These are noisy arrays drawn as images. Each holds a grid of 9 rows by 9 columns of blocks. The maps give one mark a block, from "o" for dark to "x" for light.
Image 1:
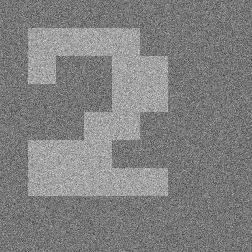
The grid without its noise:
o o o o o o o o o
o x x x x o o o o
o x o o x x o o o
o o o o x x o o o
o o o x x o o o o
o x x x o o o o o
o x x x x x o o o
o o o o o o o o o
o o o o o o o o o
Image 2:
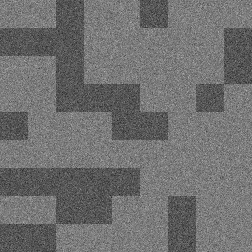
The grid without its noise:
x x o x x o x x x
o o o x x x x x o
x x o x x x x x o
x x o o o x x o x
o x x x o o x x x
x x x x x x x x x
o o o o o x x x x
x x o o x x o x x
o o x x x x o x x
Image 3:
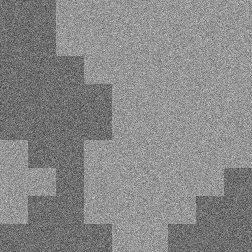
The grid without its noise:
o o x x x x x x x
o o x x x x x x x
o o o x x x x x x
o o o o x x x x x
o o o o x x x x x
x o o x x x x x x
x x o x x x x x o
x o o x x x x o o
o o o o x x o o o
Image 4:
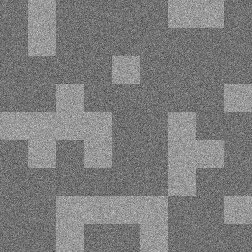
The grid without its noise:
o x o o o o x x o
o x o o o o o o o
o o o o x o o o o
o o x o o o o o x
x x x x o o x o o
o x o x o o x x o
o o o o o o x o o
o o x x x x o o x
o o x o o x o o o
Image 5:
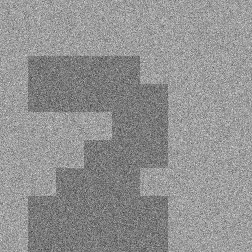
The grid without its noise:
x x x x x x x x x
x x x x x x x x x
x o o o o x x x x
x o o o o o x x x
x x x x o o x x x
x x x o o o x x x
x x o o o x x x x
x o o o o o x x x
x o o o o o x x x
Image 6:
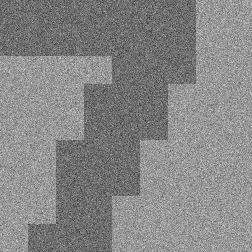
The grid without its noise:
o o o o o o o x x
o o o o o o o x x
x x x x o o o x x
x x x o o o x x x
x x x o o o x x x
x x o o o x x x x
x x o o o x x x x
x x o o x x x x x
x o o o x x x x x
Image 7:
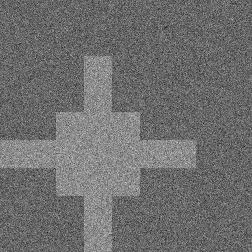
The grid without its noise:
o o o o o o o o o
o o o o o o o o o
o o o x o o o o o
o o o x o o o o o
o o x x x o o o o
x x x x x x x o o
o o x x x o o o o
o o o x o o o o o
o o o x o o o o o
